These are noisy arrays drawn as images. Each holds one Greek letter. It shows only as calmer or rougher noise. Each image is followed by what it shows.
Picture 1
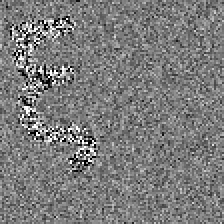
rough xi
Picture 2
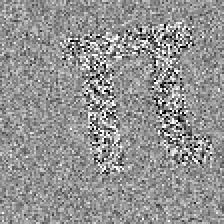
rough pi
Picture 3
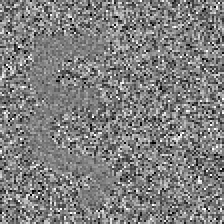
calm xi
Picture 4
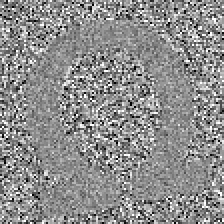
calm omega
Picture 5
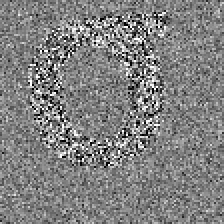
rough sigma
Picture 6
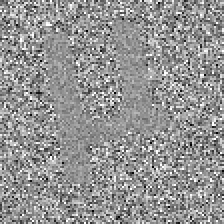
calm mu
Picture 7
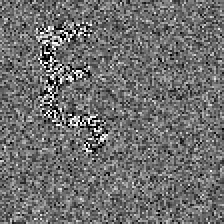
rough xi
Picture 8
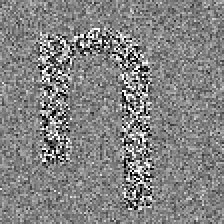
rough eta
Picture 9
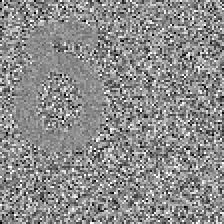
calm delta
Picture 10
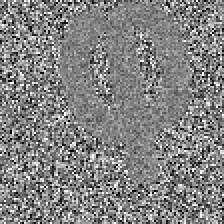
calm phi
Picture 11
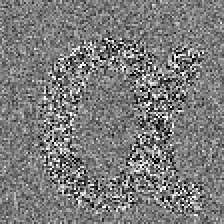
rough alpha
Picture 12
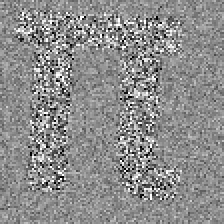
rough pi
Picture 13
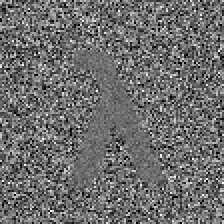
calm lambda
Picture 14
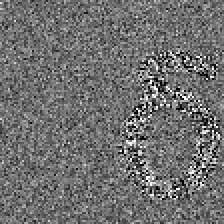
rough delta
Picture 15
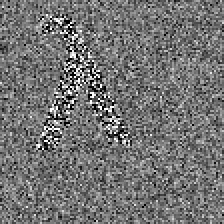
rough lambda
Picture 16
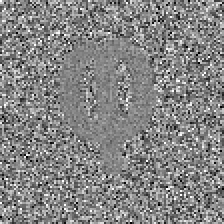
calm phi
